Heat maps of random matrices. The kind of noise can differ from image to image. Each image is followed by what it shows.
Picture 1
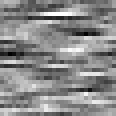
streaked along the rows
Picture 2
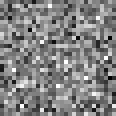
independent entries
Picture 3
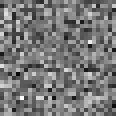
low rank plus noise
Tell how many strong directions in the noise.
five to eight
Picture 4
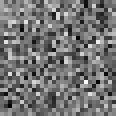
low rank plus noise
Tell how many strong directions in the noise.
five to eight
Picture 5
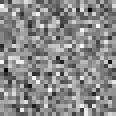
independent entries
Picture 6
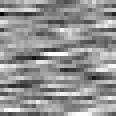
streaked along the rows
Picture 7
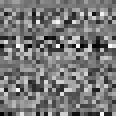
rows of uneven size
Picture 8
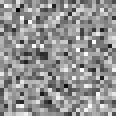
independent entries
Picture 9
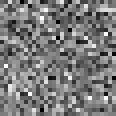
low rank plus noise
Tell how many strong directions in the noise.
five to eight
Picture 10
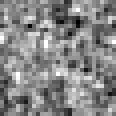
blotchy
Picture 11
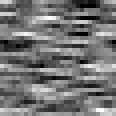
streaked along the rows
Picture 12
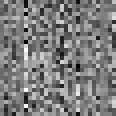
columns of uneven size
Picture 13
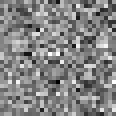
low rank plus noise
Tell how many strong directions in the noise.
five to eight
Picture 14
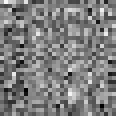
low rank plus noise
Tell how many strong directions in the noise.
three or four
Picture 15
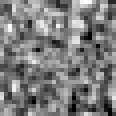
blotchy
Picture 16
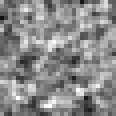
blotchy
